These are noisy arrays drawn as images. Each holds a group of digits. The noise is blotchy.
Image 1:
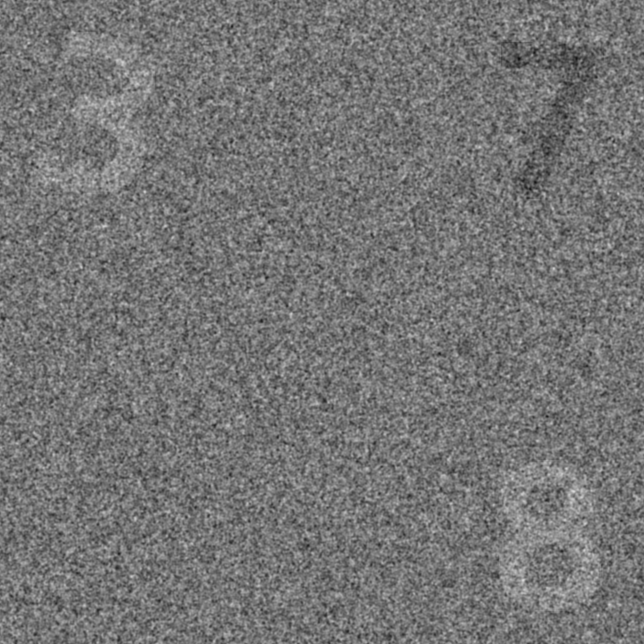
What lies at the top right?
7
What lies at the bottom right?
8
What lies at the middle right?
nothing
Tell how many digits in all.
3
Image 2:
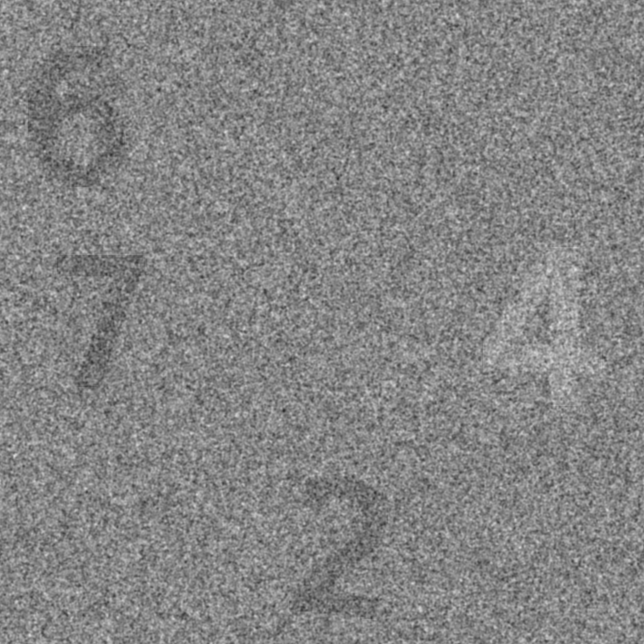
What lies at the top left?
6
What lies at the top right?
nothing
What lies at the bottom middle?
2
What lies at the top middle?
nothing
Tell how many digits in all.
4
